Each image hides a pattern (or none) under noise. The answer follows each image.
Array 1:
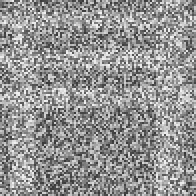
bands of rows crossing bands of columns
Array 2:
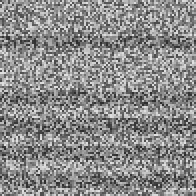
bands of rows
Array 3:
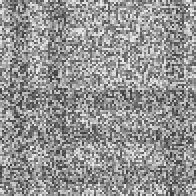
bands of rows crossing bands of columns
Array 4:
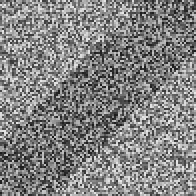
a diagonal band
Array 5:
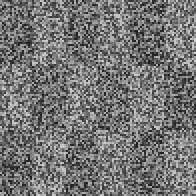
a checkerboard
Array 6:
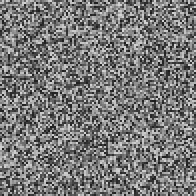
only noise
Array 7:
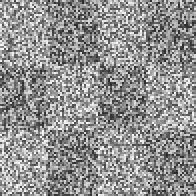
a checkerboard
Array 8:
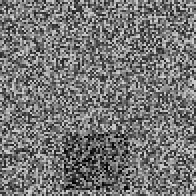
one block
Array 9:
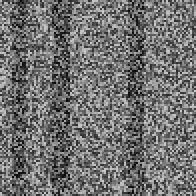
bands of columns
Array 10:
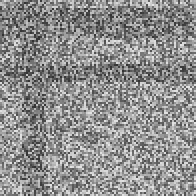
bands of rows crossing bands of columns
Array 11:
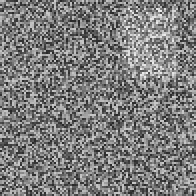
one block
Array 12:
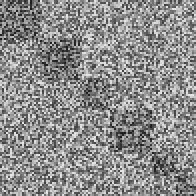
blocks along the diagonal
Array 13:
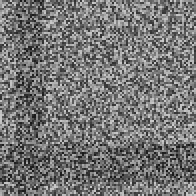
bands of rows crossing bands of columns
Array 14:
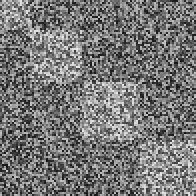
blocks along the diagonal
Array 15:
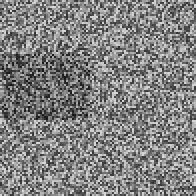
one block
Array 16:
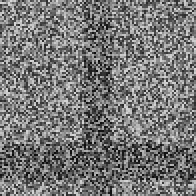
bands of rows crossing bands of columns
